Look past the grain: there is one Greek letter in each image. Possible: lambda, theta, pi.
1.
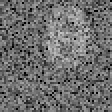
theta
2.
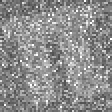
pi
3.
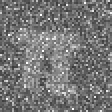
pi
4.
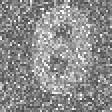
theta
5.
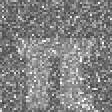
pi
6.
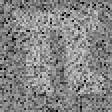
pi
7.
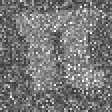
pi
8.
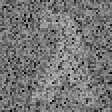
lambda
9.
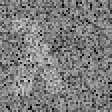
lambda
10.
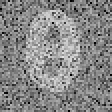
theta
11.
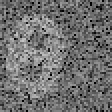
theta
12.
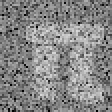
pi
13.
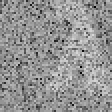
lambda
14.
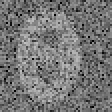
theta
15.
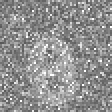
theta
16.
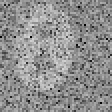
theta
